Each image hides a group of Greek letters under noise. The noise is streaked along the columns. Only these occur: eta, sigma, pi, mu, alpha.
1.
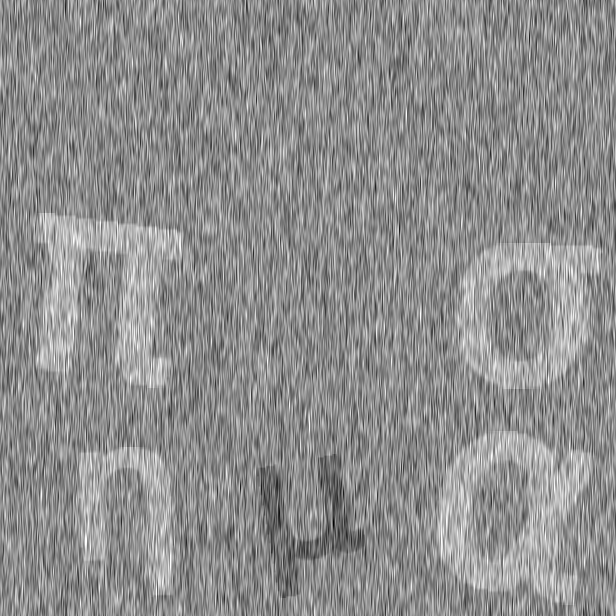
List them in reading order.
middle left: light pi; middle right: light sigma; bottom left: light eta; bottom middle: dark mu; bottom right: light alpha
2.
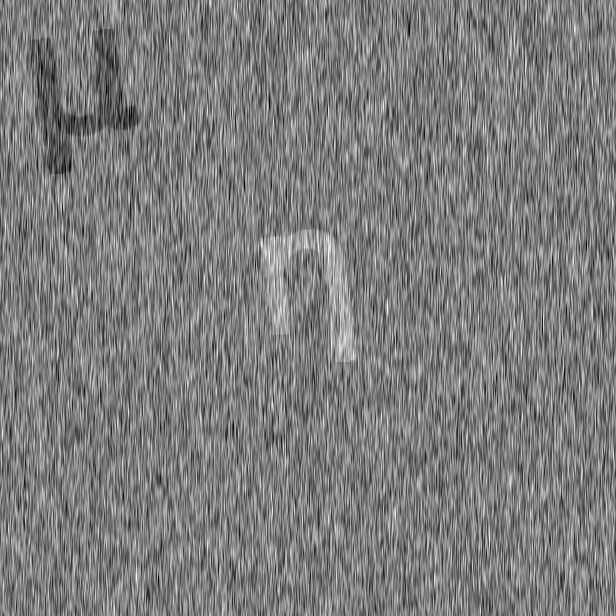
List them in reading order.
top left: dark mu; centre: light eta
